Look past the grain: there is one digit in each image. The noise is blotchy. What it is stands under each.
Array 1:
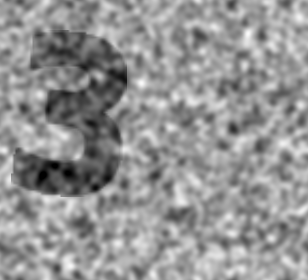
dark 3
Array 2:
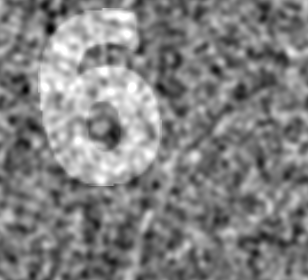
light 6
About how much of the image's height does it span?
two thirds
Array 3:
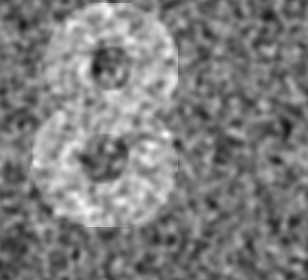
light 8
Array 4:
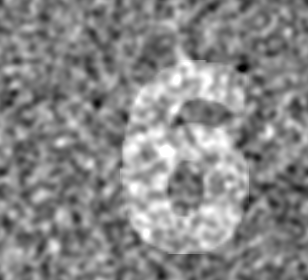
light 6
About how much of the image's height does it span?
two thirds
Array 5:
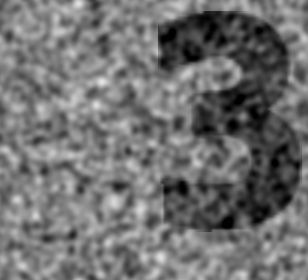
dark 3
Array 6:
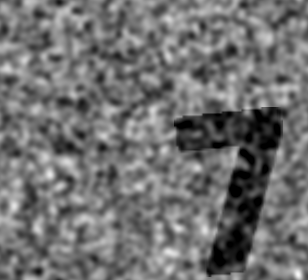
dark 7
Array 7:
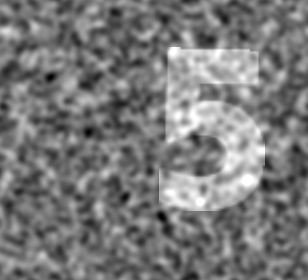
light 5
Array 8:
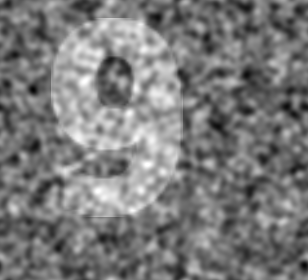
light 9
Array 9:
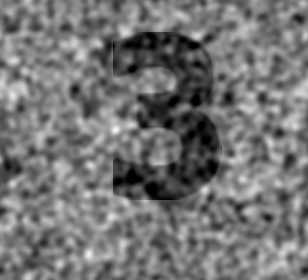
dark 3
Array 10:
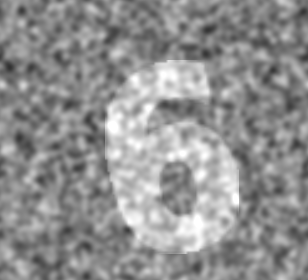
light 6
